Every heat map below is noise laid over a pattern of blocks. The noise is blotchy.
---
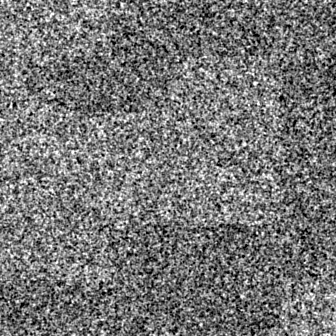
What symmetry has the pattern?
no symmetry
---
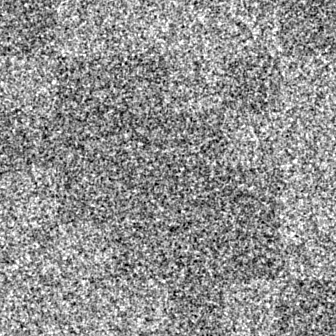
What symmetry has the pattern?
mirrored about the diagonal from the bottom left
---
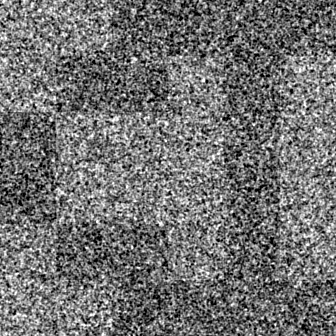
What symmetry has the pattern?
top and bottom mirror each other
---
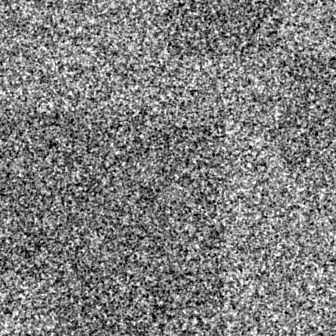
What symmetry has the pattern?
mirrored about the diagonal from the bottom left
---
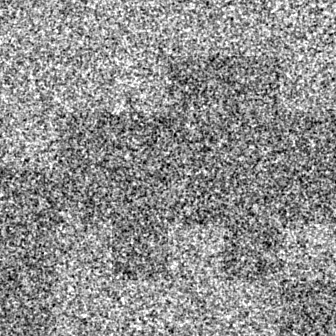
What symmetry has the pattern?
no symmetry
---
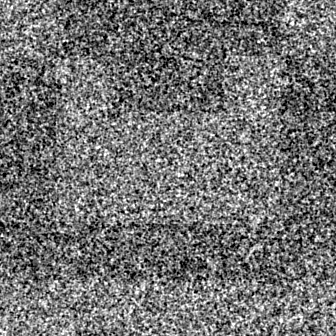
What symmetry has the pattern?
left and right mirror each other
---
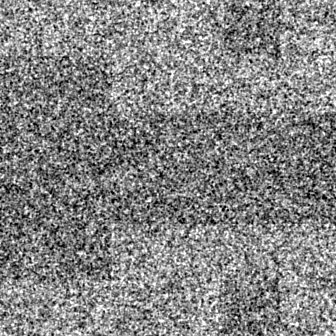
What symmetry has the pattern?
top and bottom mirror each other
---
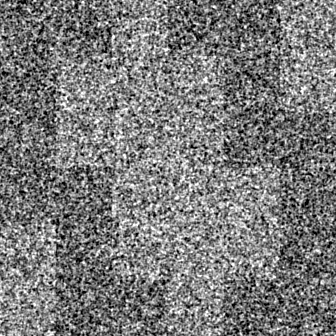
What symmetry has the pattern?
the same after a half turn
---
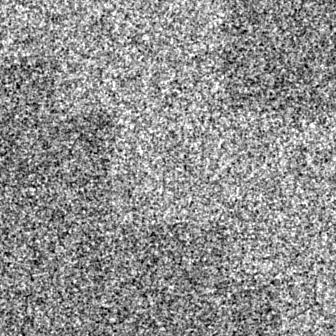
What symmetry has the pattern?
mirrored about the diagonal from the bottom left
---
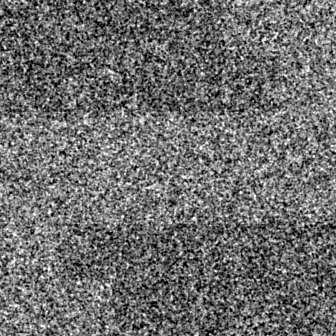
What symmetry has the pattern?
the same after a half turn
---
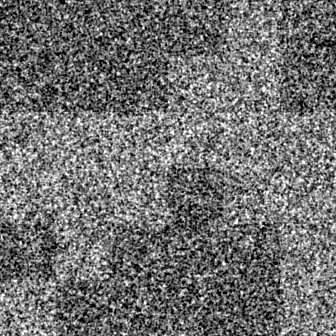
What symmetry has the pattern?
no symmetry
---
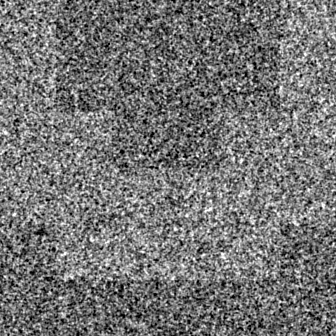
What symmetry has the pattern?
left and right mirror each other
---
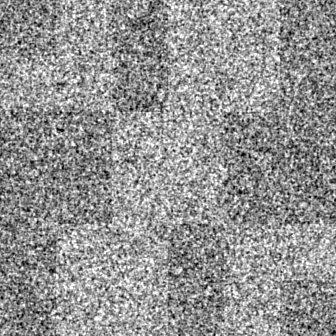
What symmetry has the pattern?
the same after a half turn
